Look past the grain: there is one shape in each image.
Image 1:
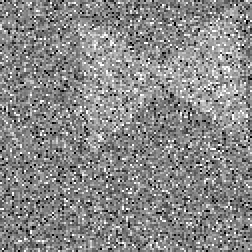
bow tie
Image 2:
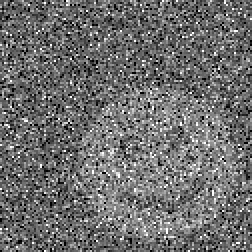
smiling face
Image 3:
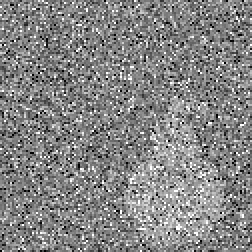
pear
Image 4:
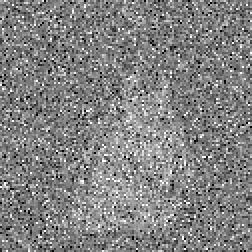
chess knight
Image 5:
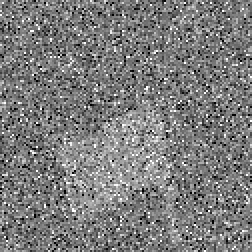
flag
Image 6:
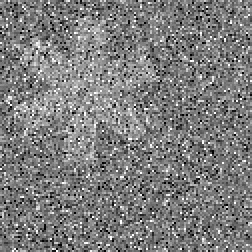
asterisk
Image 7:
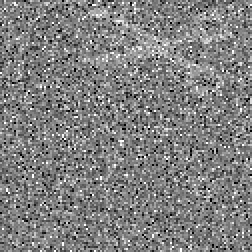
pair of scissors
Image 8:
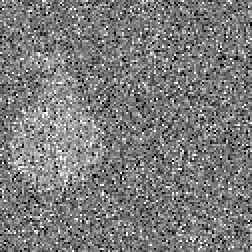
pear
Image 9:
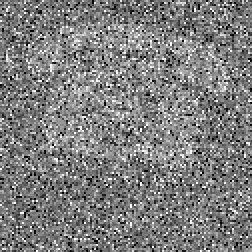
telephone
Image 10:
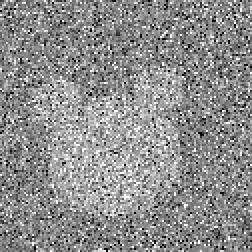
bear's head
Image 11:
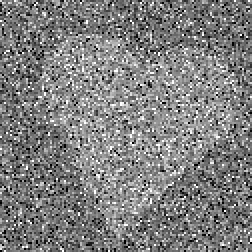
heart
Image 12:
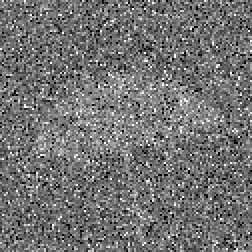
umbrella
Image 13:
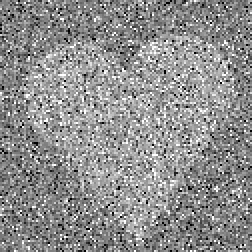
heart
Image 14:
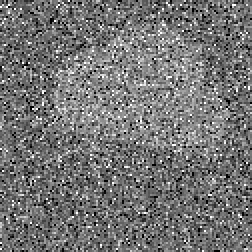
cloud
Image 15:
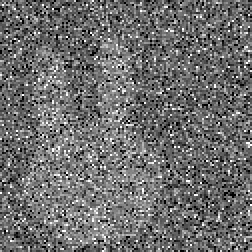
rabbit's head
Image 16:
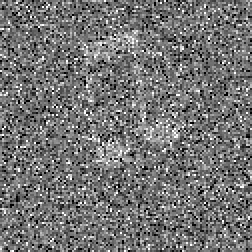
pair of musical notes
